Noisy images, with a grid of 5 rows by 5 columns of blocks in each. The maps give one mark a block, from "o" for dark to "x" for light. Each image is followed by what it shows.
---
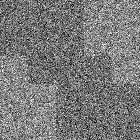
o o o x x
o o o x x
x o o o x
x x o o o
x x o o o
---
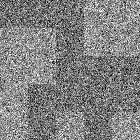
o o o x x
x x o x x
x x o o o
x o o o o
x o x o x
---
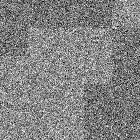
o o o o x
o x x x o
x x x x o
x x x o o
x x x o o
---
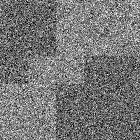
o o x x x
o o x x x
o x x o o
x x o o o
x x o o o
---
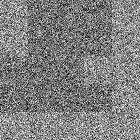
x o o o x
x o o o x
o o o x x
o o o o x
x x x x x
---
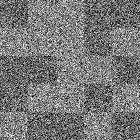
o x x o o
x x x o x
o o x x o
o x x o x
x o o x o
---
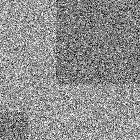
x x o o o
x x o o o
x x o o o
x x x x x
o x x x x
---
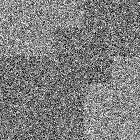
x x x o o
x x o o o
o o o o x
o o o x x
o o o x x
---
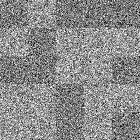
o x o o o
x o x x x
o o x x o
x x o x x
x x o x o
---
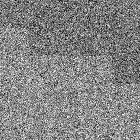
o o o o o
x o o o o
x x x x o
x x x x x
x x x x x
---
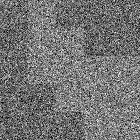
o x o o o
o x x o o
o x x x x
o o x x x
o o o x x
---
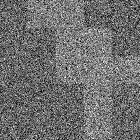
o x x o o
o o x x o
o o x x x
o o o x o
o o o x o
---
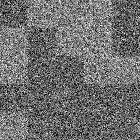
o x x x o
x o x x o
x o o x x
o o o o o
x o o o o
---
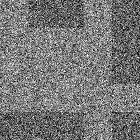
x o o x o
x x x x o
x x x x o
x x x x x
o o o x o
